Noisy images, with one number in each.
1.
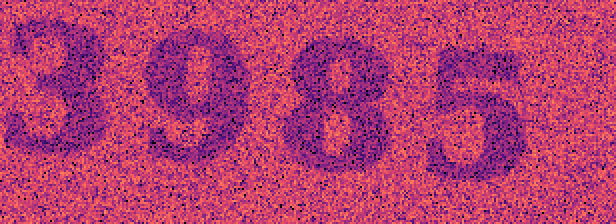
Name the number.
3985
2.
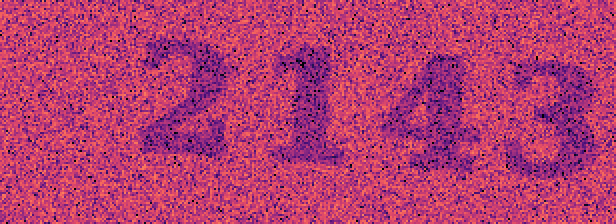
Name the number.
2143
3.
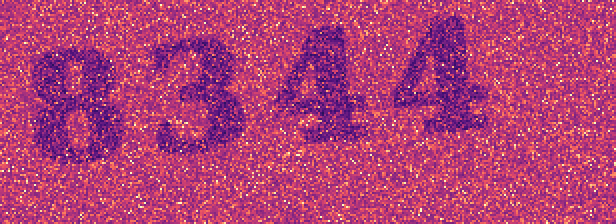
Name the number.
8344
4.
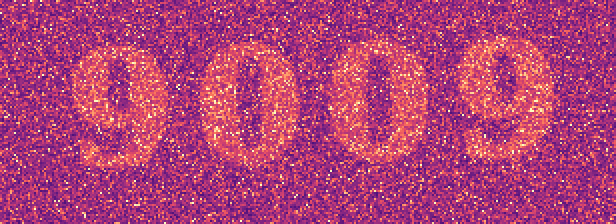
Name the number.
9009
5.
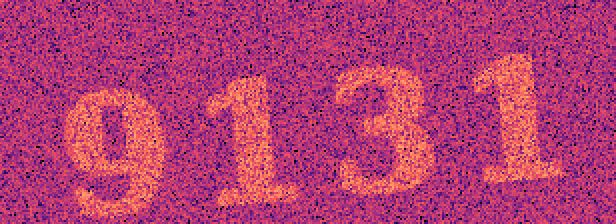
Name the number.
9131
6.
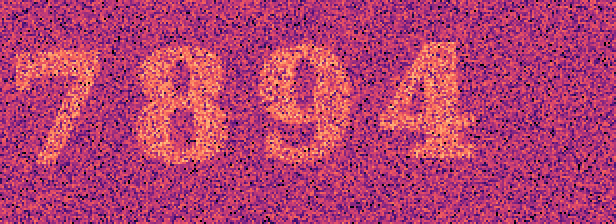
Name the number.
7894
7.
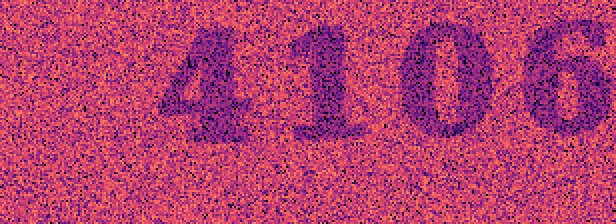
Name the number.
4106
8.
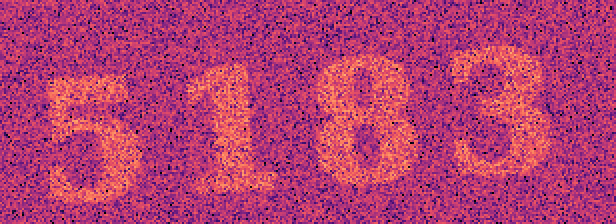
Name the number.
5183
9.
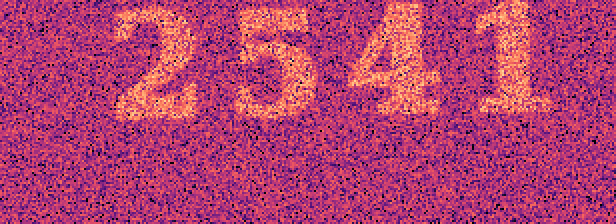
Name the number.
2541
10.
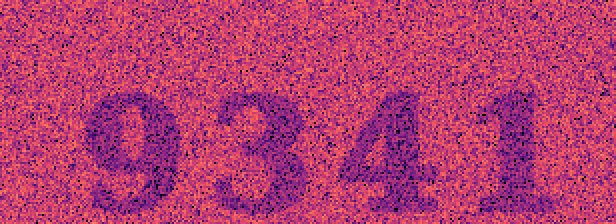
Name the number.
9341
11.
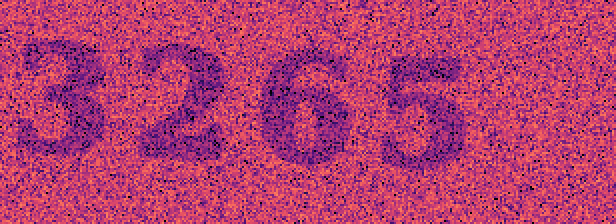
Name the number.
3265
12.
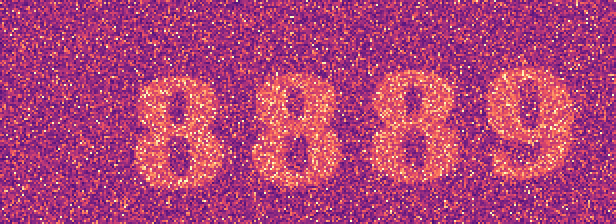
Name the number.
8889
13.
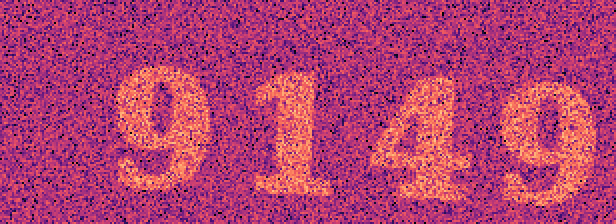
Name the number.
9149
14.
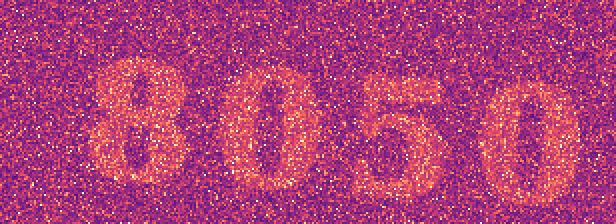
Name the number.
8050
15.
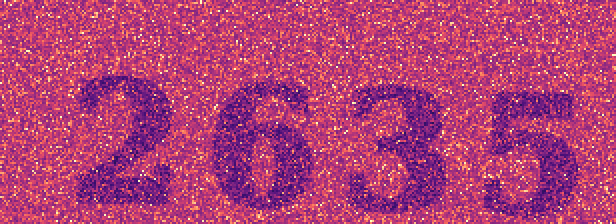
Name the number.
2635
